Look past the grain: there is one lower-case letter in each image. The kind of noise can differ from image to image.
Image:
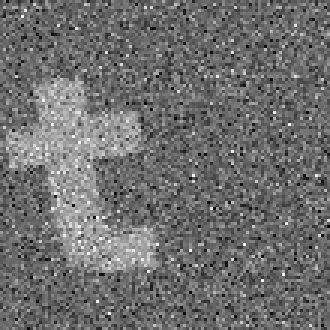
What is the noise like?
heavy tails
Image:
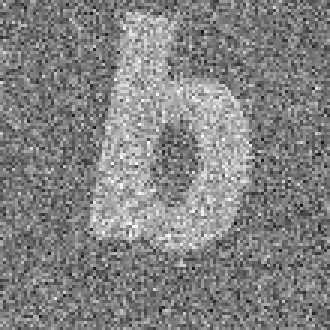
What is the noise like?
independent entries
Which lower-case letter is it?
b
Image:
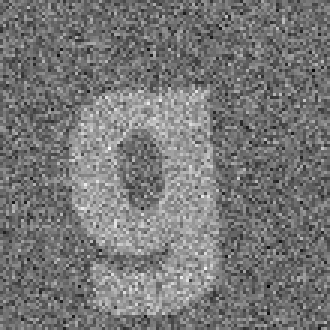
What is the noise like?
independent entries
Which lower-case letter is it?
g
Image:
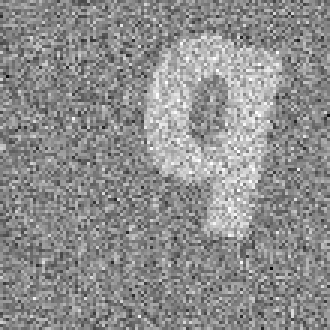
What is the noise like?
low rank plus noise
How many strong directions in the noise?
five to eight
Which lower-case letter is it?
q
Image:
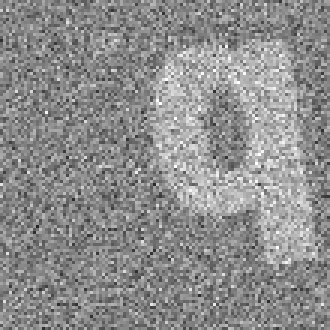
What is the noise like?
low rank plus noise
